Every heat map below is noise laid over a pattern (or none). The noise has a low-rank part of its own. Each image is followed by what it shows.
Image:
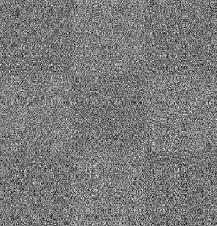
a checkerboard
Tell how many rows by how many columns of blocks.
3 by 3
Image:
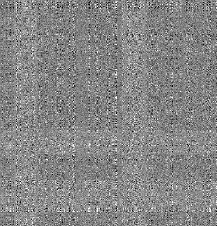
bands of rows crossing bands of columns
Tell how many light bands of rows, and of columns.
2 and 2
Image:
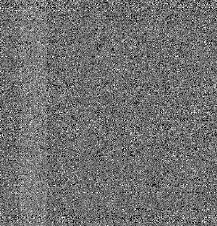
one band of columns
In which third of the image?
left
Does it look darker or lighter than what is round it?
lighter
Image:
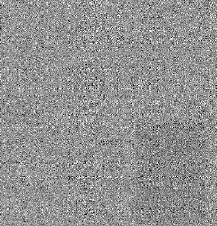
one block
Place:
bottom right
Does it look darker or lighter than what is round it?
darker
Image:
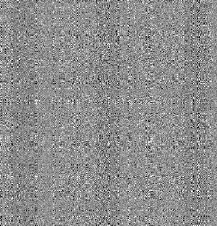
bands of columns
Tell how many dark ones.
3
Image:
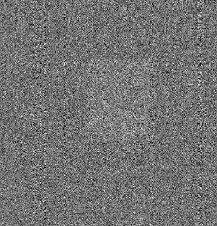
one block
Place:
centre
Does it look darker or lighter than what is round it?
lighter
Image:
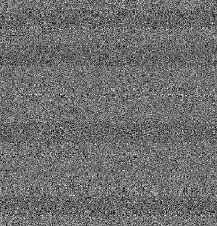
bands of rows
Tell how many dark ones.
4
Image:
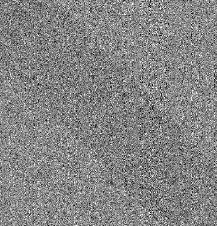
a diagonal band
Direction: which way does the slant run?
top left to bottom right
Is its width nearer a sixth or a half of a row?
a half
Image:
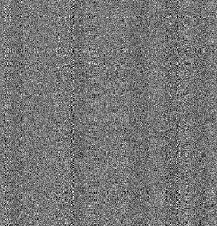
bands of columns
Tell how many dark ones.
5
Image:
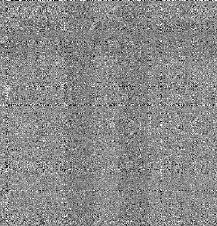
bands of rows crossing bands of columns
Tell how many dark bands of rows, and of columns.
1 and 2
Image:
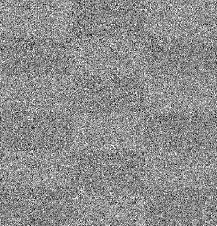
a checkerboard
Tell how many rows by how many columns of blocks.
6 by 3
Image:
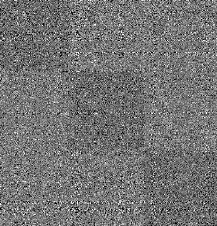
blocks along the diagonal
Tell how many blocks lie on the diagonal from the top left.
3
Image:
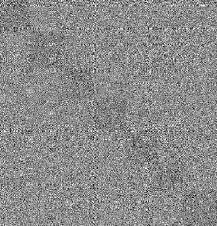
blocks along the diagonal
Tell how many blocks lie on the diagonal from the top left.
7
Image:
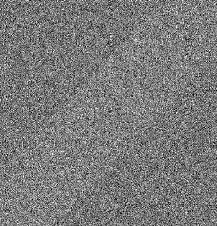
a diagonal band
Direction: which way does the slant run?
bottom left to top right
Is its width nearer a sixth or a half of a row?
a half
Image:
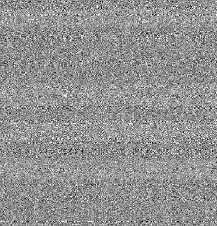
bands of rows
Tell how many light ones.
4
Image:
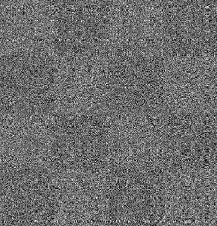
a checkerboard
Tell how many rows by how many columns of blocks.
4 by 4
